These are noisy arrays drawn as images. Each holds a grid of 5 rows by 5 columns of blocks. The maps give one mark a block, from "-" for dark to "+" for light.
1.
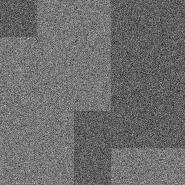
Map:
- + + - -
+ + + - -
+ + + - -
+ + - - -
+ + - + +
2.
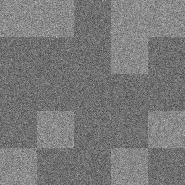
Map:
+ + - + +
- - - + -
- - - - -
- + - - +
+ - - + -
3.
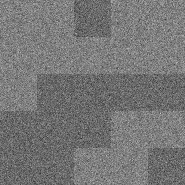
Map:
+ + - + +
+ + + + +
+ - - - -
- - - + +
- - + + -
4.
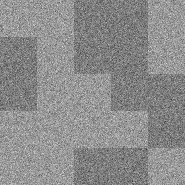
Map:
+ + - - +
- + - - +
- + + - -
+ + + + -
+ + - - +
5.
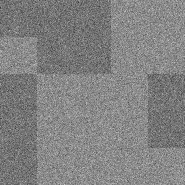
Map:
- - - + +
+ - - + +
- + + + -
- + + + -
- + + + +
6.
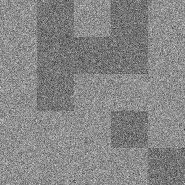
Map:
+ - + - +
+ - - - +
+ - + + +
+ + + - +
+ + + + -
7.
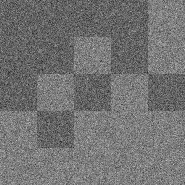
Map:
- - - - +
- - + - +
- + - + -
+ - + + +
+ + + + +
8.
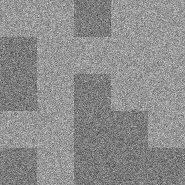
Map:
+ + - + +
- + + + +
- + - + +
+ + - - +
- + - - -
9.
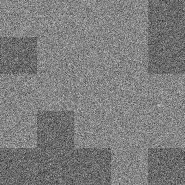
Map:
+ + + + -
- + + + -
+ + + + +
+ - + + +
- - - + -
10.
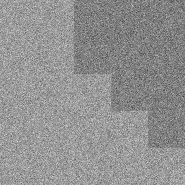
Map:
+ + - - -
+ + - - -
+ + + - -
+ + + + -
+ + + + +
